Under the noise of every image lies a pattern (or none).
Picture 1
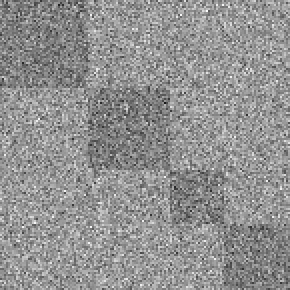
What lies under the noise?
blocks along the diagonal
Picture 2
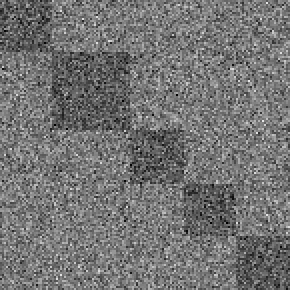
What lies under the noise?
blocks along the diagonal
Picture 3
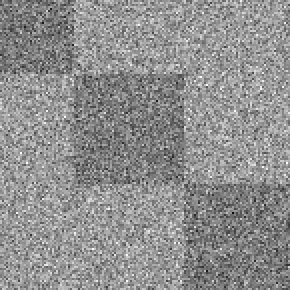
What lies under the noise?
blocks along the diagonal
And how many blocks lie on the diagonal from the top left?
3
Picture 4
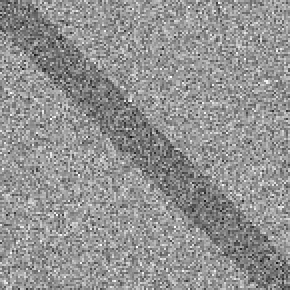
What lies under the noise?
a diagonal band
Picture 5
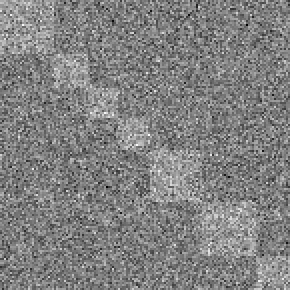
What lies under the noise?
blocks along the diagonal
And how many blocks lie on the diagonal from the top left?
7
